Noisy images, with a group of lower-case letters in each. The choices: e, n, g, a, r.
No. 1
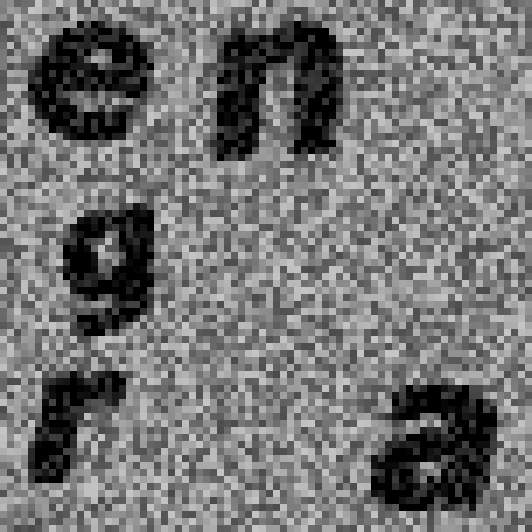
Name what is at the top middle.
n
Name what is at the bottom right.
a
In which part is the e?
top left
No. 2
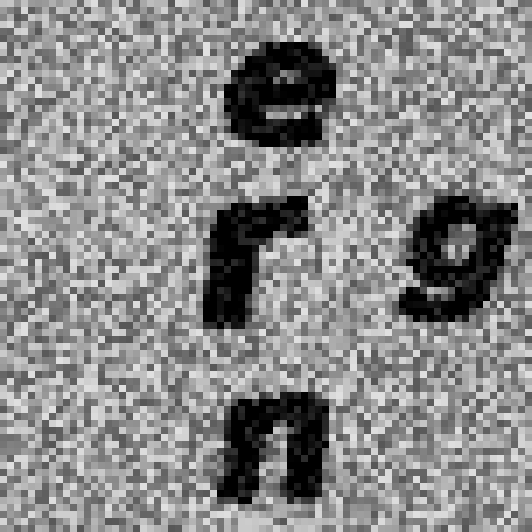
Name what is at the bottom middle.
n
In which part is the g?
middle right
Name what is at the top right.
nothing
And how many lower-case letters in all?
4
